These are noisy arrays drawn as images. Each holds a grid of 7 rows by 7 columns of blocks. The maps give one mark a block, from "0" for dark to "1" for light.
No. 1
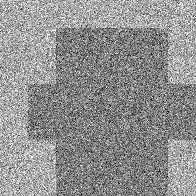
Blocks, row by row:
1 1 1 1 1 1 1
1 1 0 0 0 0 1
1 1 0 0 0 0 1
1 0 0 0 0 0 0
1 0 0 0 0 0 0
1 1 0 0 0 0 1
1 1 0 0 0 0 1
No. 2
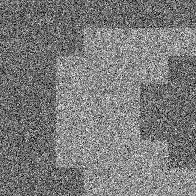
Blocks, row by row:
0 0 0 0 0 0 0
0 0 0 1 1 1 1
0 0 1 1 1 1 0
0 0 1 1 1 0 0
0 0 1 1 1 0 0
0 0 1 1 1 1 0
0 0 0 1 1 1 1
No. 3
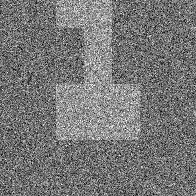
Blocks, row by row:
0 0 1 1 0 0 0
0 0 0 1 0 0 0
0 0 0 1 0 0 0
0 0 1 1 1 0 0
0 0 1 1 1 0 0
0 0 0 0 0 0 0
0 0 0 0 0 0 0
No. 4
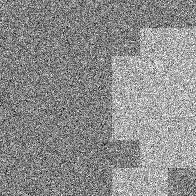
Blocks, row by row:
0 0 0 0 0 0 0
0 0 0 0 0 1 1
0 0 0 0 1 1 1
0 0 0 0 1 1 1
0 0 0 0 1 1 1
0 0 0 0 0 1 1
0 0 0 0 1 1 0
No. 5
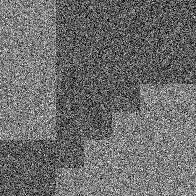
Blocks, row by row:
1 1 0 0 0 0 0
1 1 0 0 0 0 0
1 1 0 0 0 0 0
1 1 0 0 0 1 1
1 1 0 0 1 1 1
0 0 0 1 1 1 1
0 0 1 1 1 1 1
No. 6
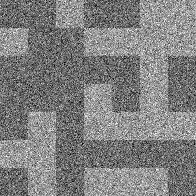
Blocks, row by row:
0 0 1 0 0 1 1
1 0 0 1 1 1 1
0 0 0 0 0 1 0
0 0 0 1 0 1 0
0 1 0 1 1 1 1
1 1 0 0 0 0 0
0 1 0 1 1 1 0
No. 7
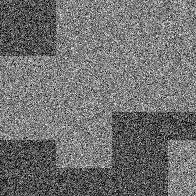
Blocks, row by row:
0 0 1 1 1 1 1
0 0 1 1 1 1 1
1 1 1 1 1 1 1
1 1 1 1 1 1 1
1 1 1 1 0 0 0
0 0 1 1 0 0 1
0 0 0 0 0 0 1
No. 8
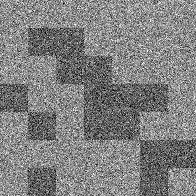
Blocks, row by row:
1 1 1 1 1 1 1
1 0 0 1 1 1 1
1 1 0 0 1 1 1
0 1 1 0 0 0 1
1 0 1 0 0 1 1
1 1 1 1 1 0 0
1 0 1 1 1 0 1
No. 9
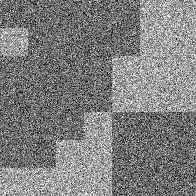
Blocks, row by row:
0 0 0 0 0 1 1
1 0 0 0 0 1 1
0 0 0 0 1 1 1
0 0 0 0 1 1 1
0 0 0 1 0 0 0
0 0 1 1 0 0 0
1 1 1 1 0 0 0
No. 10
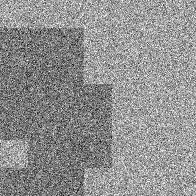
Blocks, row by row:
1 1 1 1 1 1 1
0 0 0 1 1 1 1
0 0 0 1 1 1 1
0 0 0 0 1 1 1
0 0 0 0 1 1 1
1 0 0 0 1 1 1
0 0 0 1 1 1 1
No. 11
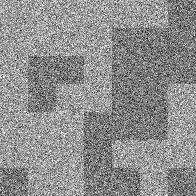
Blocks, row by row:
1 1 1 1 1 1 0
1 1 1 1 0 0 0
1 0 0 1 0 0 0
1 0 1 1 0 0 1
1 1 1 0 0 0 1
1 1 1 0 1 1 1
0 1 1 0 0 1 0
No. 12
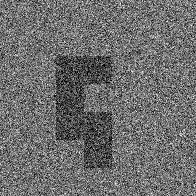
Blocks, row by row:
1 1 1 1 1 1 1
1 1 1 1 1 1 1
1 1 0 0 1 1 1
1 1 0 1 1 1 1
1 1 0 0 1 1 1
1 1 1 0 1 1 1
1 1 1 1 1 1 1
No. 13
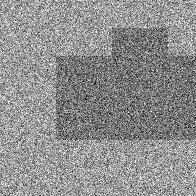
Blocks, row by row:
1 1 1 1 1 1 1
1 1 1 1 0 0 1
1 1 0 0 0 0 0
1 1 0 0 0 0 0
1 1 0 0 0 0 0
1 1 1 1 1 1 1
1 1 1 1 1 1 1
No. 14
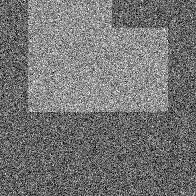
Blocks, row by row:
0 1 1 1 0 0 0
0 1 1 1 1 1 0
0 1 1 1 1 1 0
0 1 1 1 1 1 0
0 0 0 0 0 0 0
0 0 0 0 0 0 0
0 0 0 0 0 0 0
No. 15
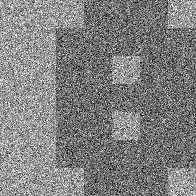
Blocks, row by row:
1 1 1 0 0 0 1
1 1 0 0 0 0 0
1 1 0 0 1 0 0
1 1 0 0 0 0 0
1 1 0 0 1 0 0
1 1 0 0 0 0 0
1 1 1 0 0 0 1
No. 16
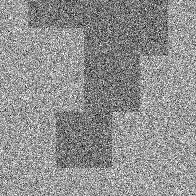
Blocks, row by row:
1 0 0 0 0 0 1
1 1 1 0 0 0 1
1 1 1 0 0 1 1
1 1 1 0 0 1 1
1 1 0 0 1 1 1
1 1 0 0 1 1 1
1 1 1 1 1 1 1
